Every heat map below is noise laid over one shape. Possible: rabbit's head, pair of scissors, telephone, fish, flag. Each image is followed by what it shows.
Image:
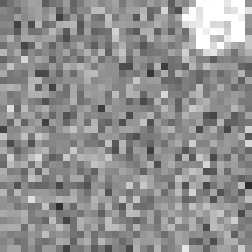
light telephone, top right
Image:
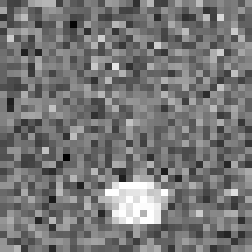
light telephone, bottom middle
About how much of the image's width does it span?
a quarter
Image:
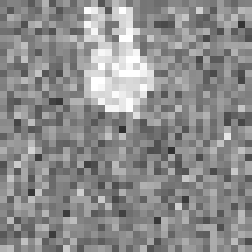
light rabbit's head, top middle
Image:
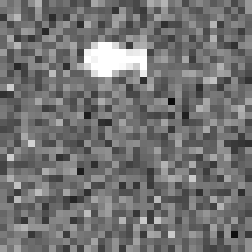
light fish, top middle
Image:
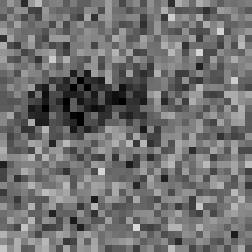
dark fish
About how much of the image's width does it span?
half
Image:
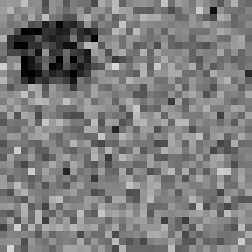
dark telephone, top left
